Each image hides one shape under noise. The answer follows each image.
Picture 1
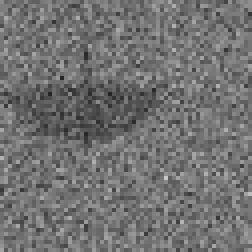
dark umbrella
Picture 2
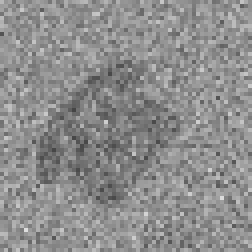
dark telephone
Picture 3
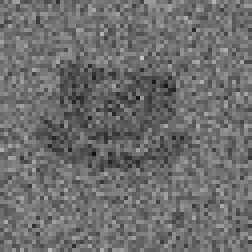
dark telephone
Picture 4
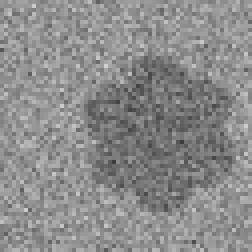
dark flower
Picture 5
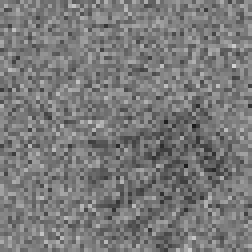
dark chess queen
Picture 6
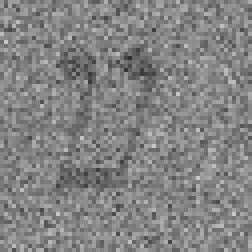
dark pair of musical notes
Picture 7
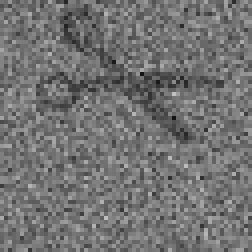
dark pair of scissors
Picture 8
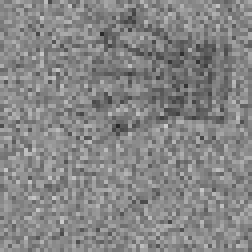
dark chess queen
